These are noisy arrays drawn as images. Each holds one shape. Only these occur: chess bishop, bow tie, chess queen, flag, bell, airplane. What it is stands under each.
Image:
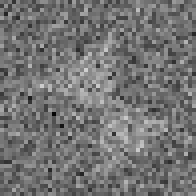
bow tie
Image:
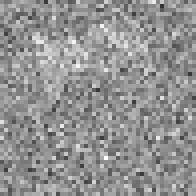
chess bishop
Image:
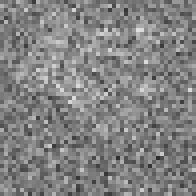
chess queen
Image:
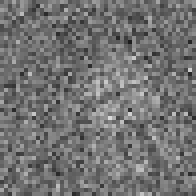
chess queen
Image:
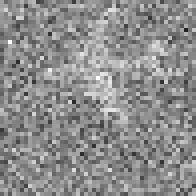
airplane
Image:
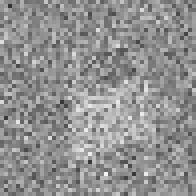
flag
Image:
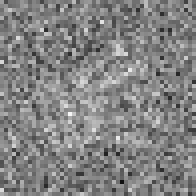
chess queen
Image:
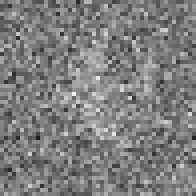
airplane
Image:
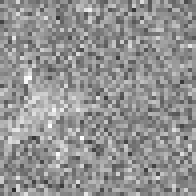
airplane
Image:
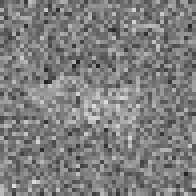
chess bishop
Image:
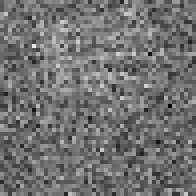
chess queen
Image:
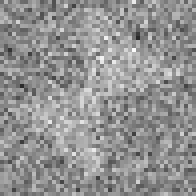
bow tie
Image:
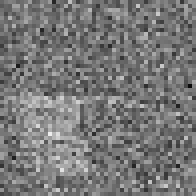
flag
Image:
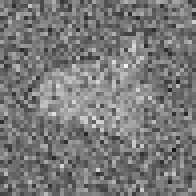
bell
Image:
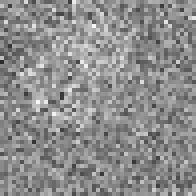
chess queen
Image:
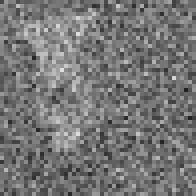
chess bishop
